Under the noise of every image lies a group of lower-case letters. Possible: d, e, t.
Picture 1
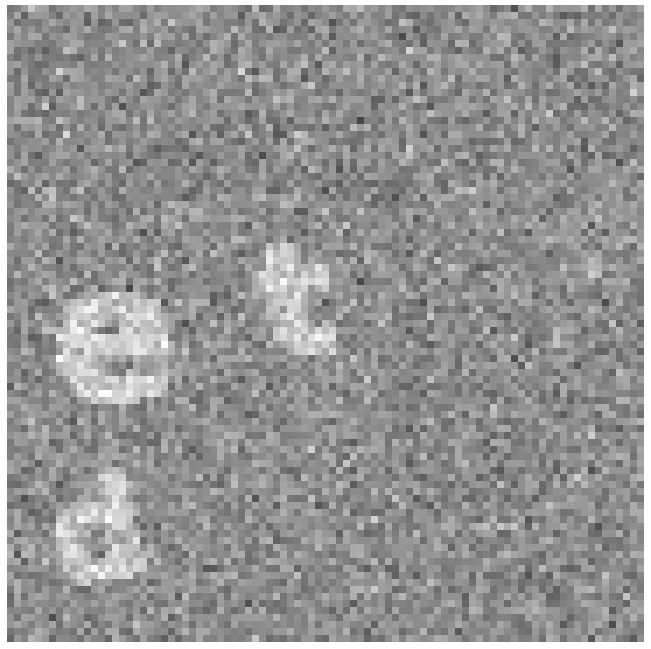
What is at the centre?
t
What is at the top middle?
nothing
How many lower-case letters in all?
3
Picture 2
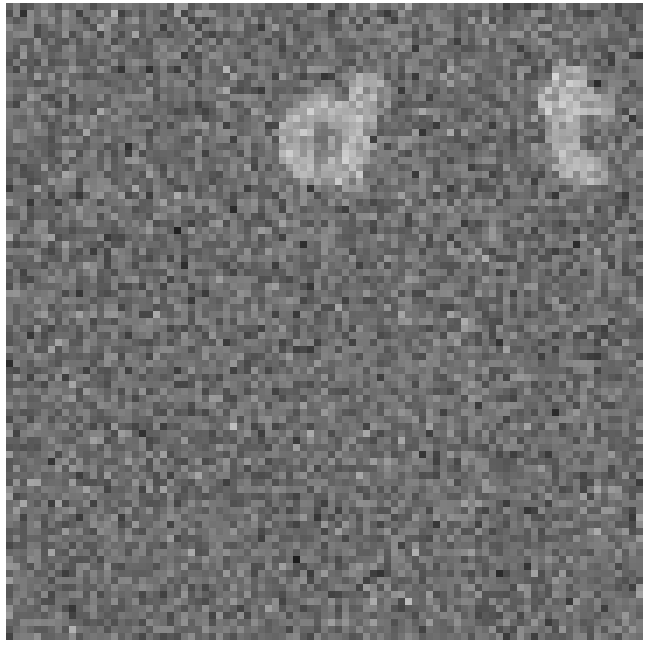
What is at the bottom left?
nothing
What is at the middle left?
nothing
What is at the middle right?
nothing
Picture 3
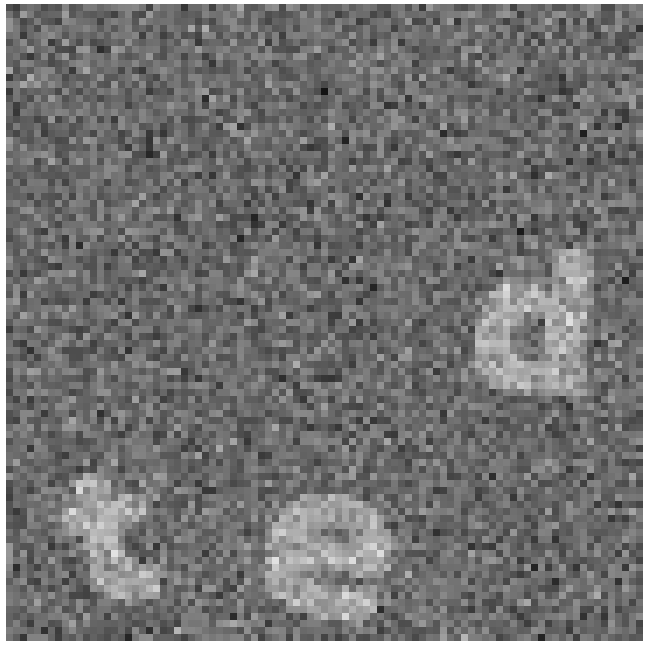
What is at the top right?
nothing
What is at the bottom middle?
e
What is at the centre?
nothing
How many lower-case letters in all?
3
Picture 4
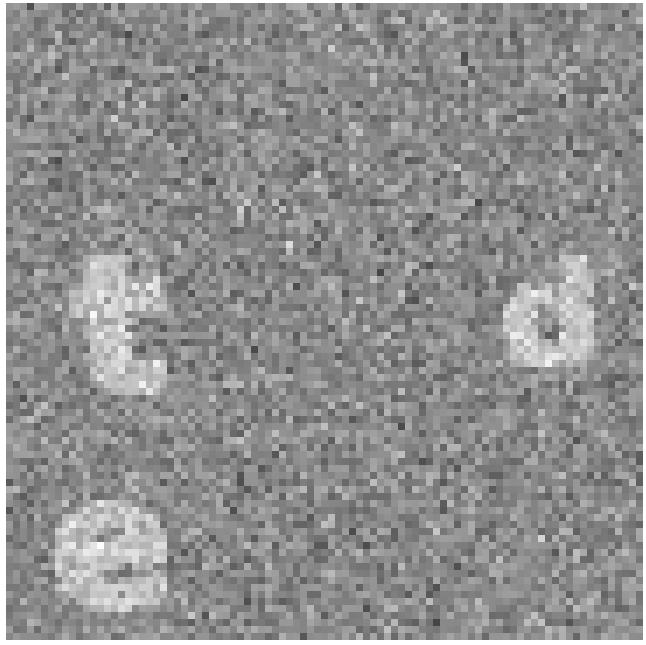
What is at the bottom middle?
nothing
